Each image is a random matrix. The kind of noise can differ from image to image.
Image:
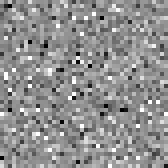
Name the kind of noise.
heavy tails
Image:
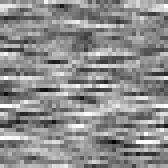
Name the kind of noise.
streaked along the rows
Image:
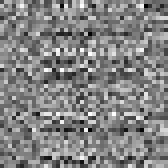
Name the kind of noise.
low rank plus noise
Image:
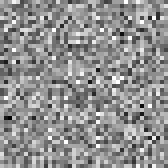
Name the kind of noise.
low rank plus noise
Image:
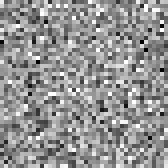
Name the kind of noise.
independent entries
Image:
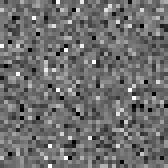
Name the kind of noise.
heavy tails
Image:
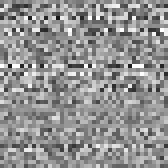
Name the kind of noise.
rows of uneven size
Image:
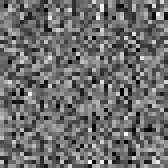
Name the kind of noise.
low rank plus noise
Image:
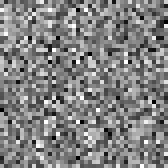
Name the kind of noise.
low rank plus noise
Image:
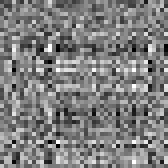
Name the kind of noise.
low rank plus noise
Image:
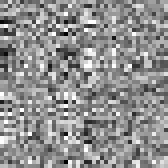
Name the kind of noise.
low rank plus noise
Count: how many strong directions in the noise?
two
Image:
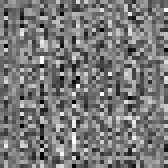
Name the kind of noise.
columns of uneven size
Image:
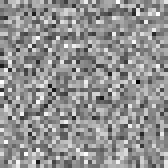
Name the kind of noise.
low rank plus noise
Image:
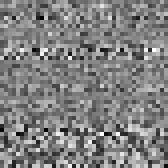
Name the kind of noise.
rows of uneven size
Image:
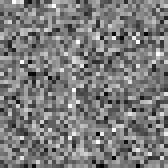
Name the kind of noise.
independent entries
